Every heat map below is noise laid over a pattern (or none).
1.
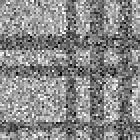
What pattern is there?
bands of rows crossing bands of columns
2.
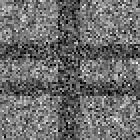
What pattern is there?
bands of rows crossing bands of columns
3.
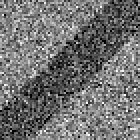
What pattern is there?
a diagonal band
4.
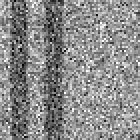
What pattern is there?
bands of columns
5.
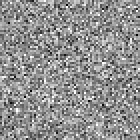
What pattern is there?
only noise
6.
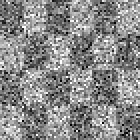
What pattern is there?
a checkerboard
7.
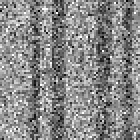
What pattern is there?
bands of columns
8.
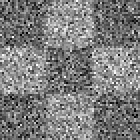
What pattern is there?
a checkerboard
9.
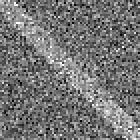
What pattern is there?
a diagonal band
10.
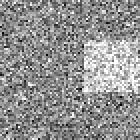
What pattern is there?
one block
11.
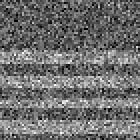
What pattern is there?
bands of rows
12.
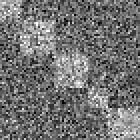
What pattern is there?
blocks along the diagonal
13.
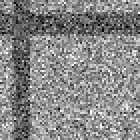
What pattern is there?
bands of rows crossing bands of columns
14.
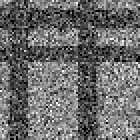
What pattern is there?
bands of rows crossing bands of columns
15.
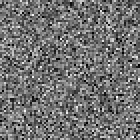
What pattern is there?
only noise
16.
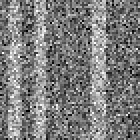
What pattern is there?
bands of columns
